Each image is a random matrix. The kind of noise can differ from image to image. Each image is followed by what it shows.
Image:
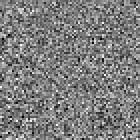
low rank plus noise
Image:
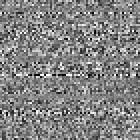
rows of uneven size
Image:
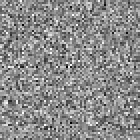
low rank plus noise
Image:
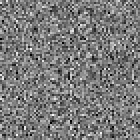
low rank plus noise
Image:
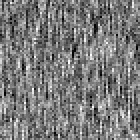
streaked along the columns
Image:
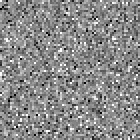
heavy tails
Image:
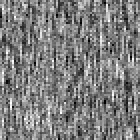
streaked along the columns
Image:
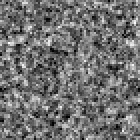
blotchy
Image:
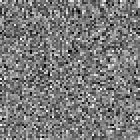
low rank plus noise
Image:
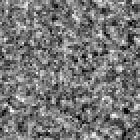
blotchy
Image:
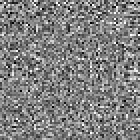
low rank plus noise
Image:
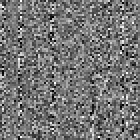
columns of uneven size
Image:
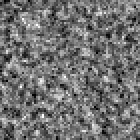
blotchy
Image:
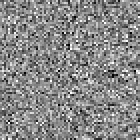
low rank plus noise
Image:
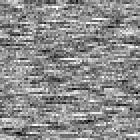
streaked along the rows
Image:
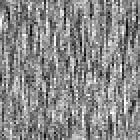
streaked along the columns
